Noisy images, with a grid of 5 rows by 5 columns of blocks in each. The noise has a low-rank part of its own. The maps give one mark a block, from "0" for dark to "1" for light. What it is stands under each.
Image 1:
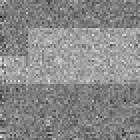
0 0 0 0 0
0 1 1 1 1
1 1 1 1 1
0 0 0 0 0
0 0 0 0 0
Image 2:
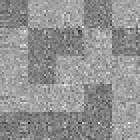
0 1 1 0 1
1 0 0 1 0
1 0 1 1 1
1 1 1 0 1
0 0 0 0 1
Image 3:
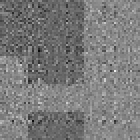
0 0 0 1 1
0 0 0 1 1
1 0 0 1 1
1 1 1 1 1
1 0 0 1 1
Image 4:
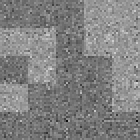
0 0 0 1 1
1 1 0 1 1
0 1 0 0 1
1 0 0 0 1
0 0 0 0 0
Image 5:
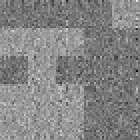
0 0 0 0 1
1 1 1 0 0
0 1 0 0 0
1 1 1 0 0
1 1 1 0 0
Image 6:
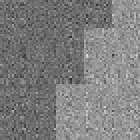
0 0 0 0 1
0 0 0 1 1
0 0 0 1 1
0 0 1 1 1
0 0 1 1 1
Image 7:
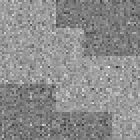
1 1 0 0 0
1 1 1 0 0
1 1 1 1 1
0 0 1 1 1
0 0 0 0 1
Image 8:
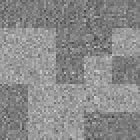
0 0 0 0 0
1 1 0 0 1
1 1 0 1 0
0 1 1 1 1
0 1 1 0 0
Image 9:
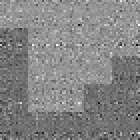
1 1 1 1 1
0 1 1 1 1
0 1 1 1 0
0 1 1 0 0
0 0 0 0 0
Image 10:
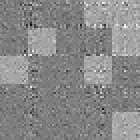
0 0 0 1 1
0 1 0 0 1
1 0 0 1 0
0 0 0 0 0
0 0 0 0 1
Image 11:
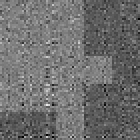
1 1 1 0 0
1 1 1 0 0
1 1 1 1 0
1 1 1 0 0
0 0 1 0 0
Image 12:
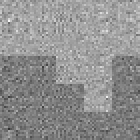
1 1 1 1 1
1 1 1 1 1
0 0 1 1 0
0 0 0 1 0
0 0 0 0 0
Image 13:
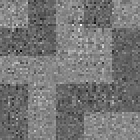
1 0 1 0 1
0 0 1 1 0
1 1 1 1 0
0 1 0 0 0
0 1 0 1 1
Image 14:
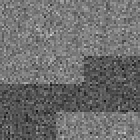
1 1 1 1 1
1 1 1 1 1
1 1 1 0 0
0 0 0 0 0
0 0 1 1 1
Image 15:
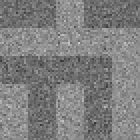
0 0 1 0 0
1 1 1 1 1
0 0 0 0 1
1 0 1 0 1
1 0 1 0 1
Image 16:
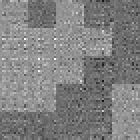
1 0 1 0 0
1 1 1 1 0
1 1 1 0 0
1 1 0 0 1
0 0 0 0 1
